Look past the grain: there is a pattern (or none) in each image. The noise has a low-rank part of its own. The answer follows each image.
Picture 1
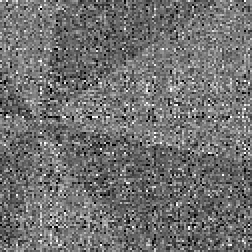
spokes from one point
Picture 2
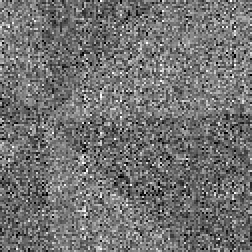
spokes from one point
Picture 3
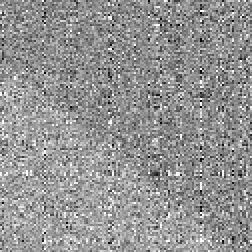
a sharp edge
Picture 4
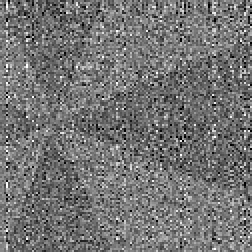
spokes from one point
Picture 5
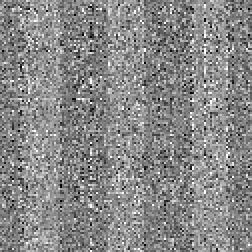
vertical stripes
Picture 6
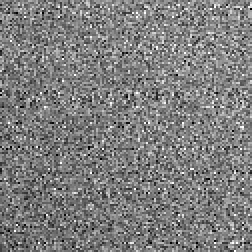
a smooth slope
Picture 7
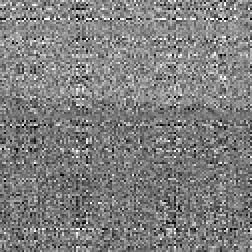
a sharp edge
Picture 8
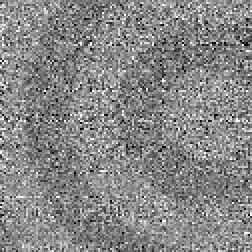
rings round one point
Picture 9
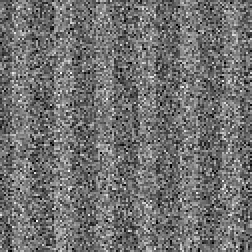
vertical stripes
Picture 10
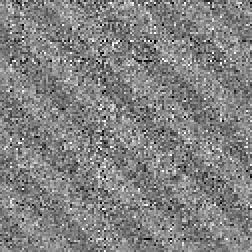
diagonal stripes
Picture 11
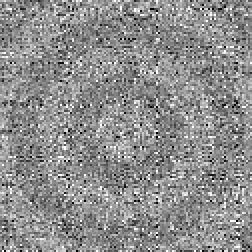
rings round one point
